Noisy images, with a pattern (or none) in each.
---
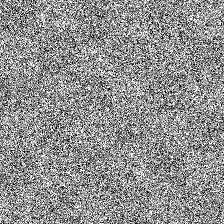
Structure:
a checkerboard
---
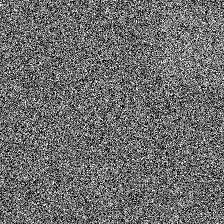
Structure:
one block
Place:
top right
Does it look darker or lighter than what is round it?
lighter
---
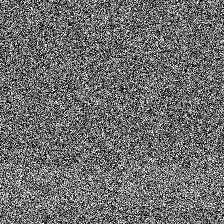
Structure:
one band of rows
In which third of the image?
bottom
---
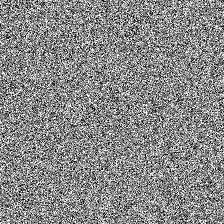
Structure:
only noise
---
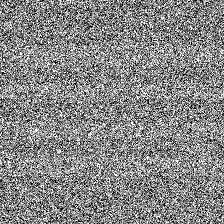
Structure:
bands of rows
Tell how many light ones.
4
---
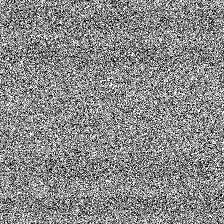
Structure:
bands of rows
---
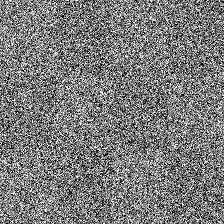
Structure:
a checkerboard
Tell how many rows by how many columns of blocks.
3 by 4
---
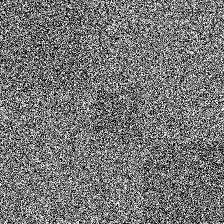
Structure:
blocks along the diagonal
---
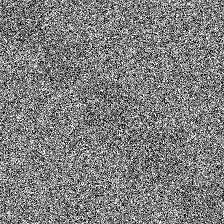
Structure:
blocks along the diagonal
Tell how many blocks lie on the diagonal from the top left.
5
